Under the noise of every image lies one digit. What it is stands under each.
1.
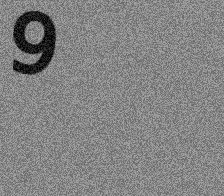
9
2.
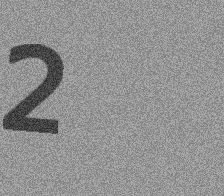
2
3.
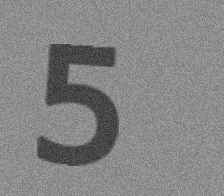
5
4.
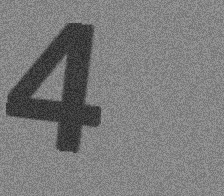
4
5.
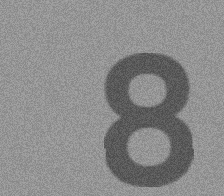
8
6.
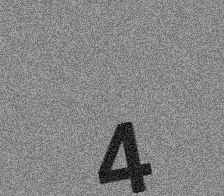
4
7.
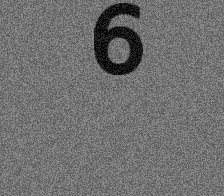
6
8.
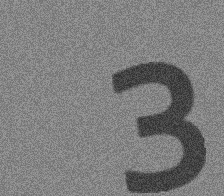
3
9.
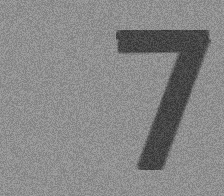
7
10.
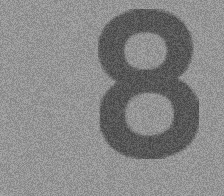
8
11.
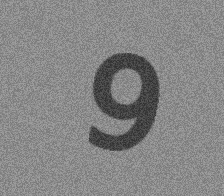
9
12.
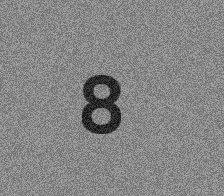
8
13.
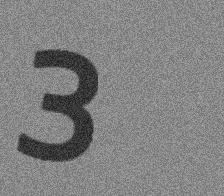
3
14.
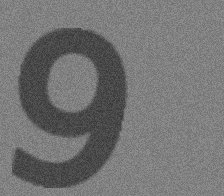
9
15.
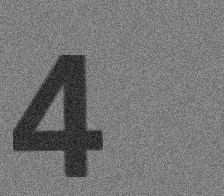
4
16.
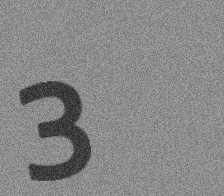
3
